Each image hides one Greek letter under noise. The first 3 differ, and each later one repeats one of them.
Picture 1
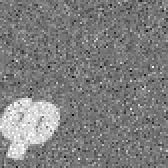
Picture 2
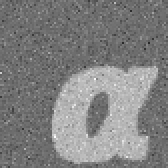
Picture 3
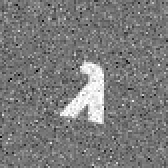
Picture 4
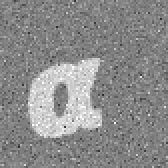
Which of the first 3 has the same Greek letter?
2
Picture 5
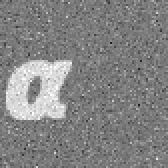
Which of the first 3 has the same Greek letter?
2
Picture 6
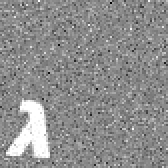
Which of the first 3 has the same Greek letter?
3
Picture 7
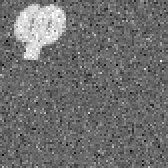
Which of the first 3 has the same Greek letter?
1
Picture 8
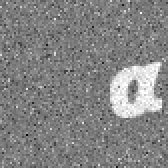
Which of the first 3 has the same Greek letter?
2
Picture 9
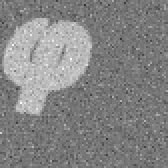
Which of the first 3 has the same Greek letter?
1
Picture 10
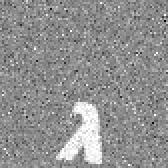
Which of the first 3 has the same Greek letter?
3
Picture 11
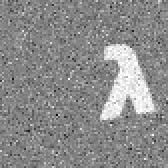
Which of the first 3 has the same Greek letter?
3
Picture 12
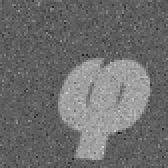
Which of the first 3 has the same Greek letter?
1
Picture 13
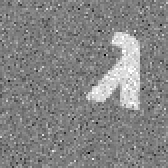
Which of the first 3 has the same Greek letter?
3
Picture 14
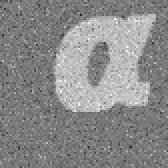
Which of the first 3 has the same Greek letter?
2
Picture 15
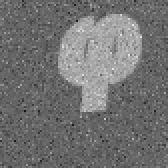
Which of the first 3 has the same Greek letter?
1
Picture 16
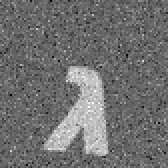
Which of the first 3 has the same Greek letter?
3
